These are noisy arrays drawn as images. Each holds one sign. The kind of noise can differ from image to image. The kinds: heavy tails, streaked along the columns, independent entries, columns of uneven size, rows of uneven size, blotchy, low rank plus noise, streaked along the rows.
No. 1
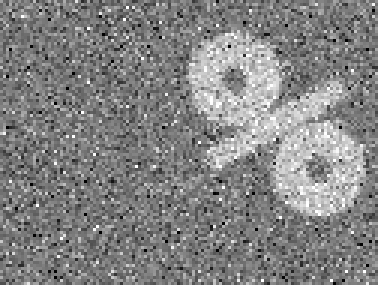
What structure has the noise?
heavy tails
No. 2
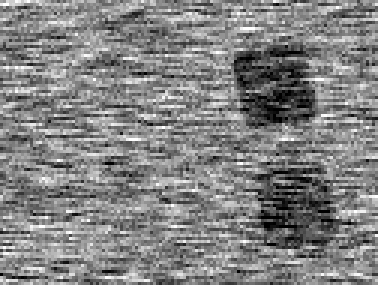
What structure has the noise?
streaked along the rows
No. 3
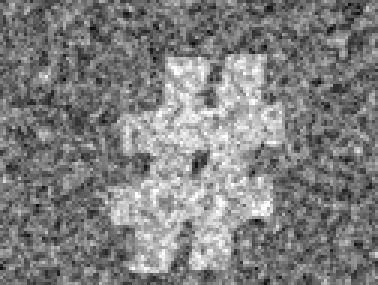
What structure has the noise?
blotchy
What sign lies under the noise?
hash sign
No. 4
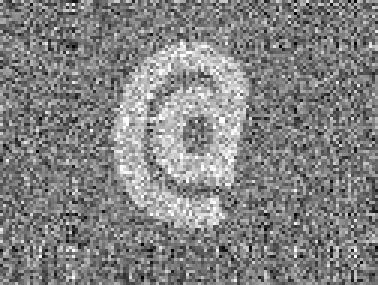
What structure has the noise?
low rank plus noise
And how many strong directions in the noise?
one
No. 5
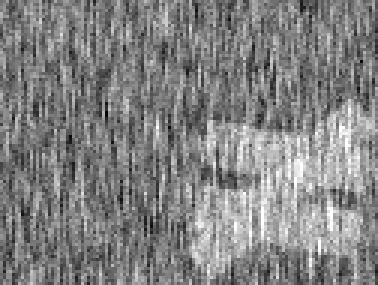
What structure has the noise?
streaked along the columns
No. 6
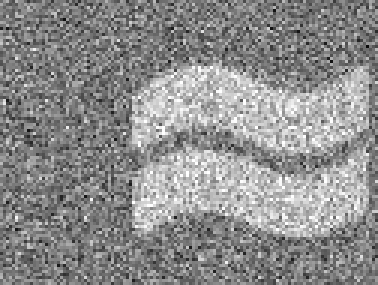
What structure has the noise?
low rank plus noise
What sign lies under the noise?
approximately sign
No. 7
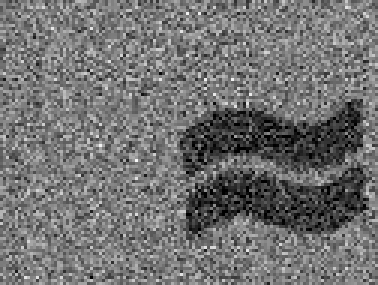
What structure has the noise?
low rank plus noise
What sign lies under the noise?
approximately sign
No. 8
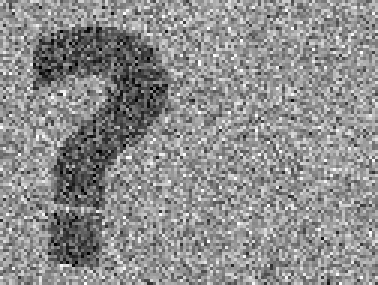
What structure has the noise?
independent entries
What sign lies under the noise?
question mark
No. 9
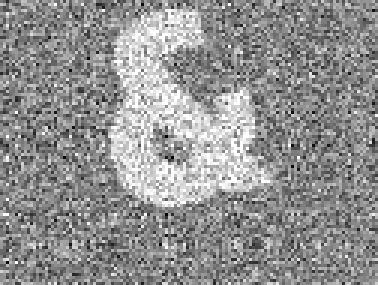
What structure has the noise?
low rank plus noise
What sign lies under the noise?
ampersand
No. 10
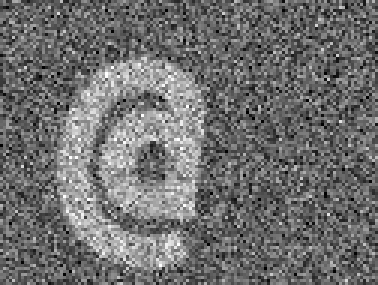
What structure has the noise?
independent entries
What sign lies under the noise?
at sign
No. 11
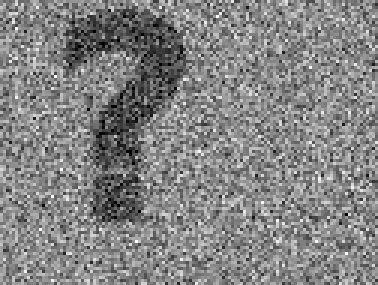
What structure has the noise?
independent entries
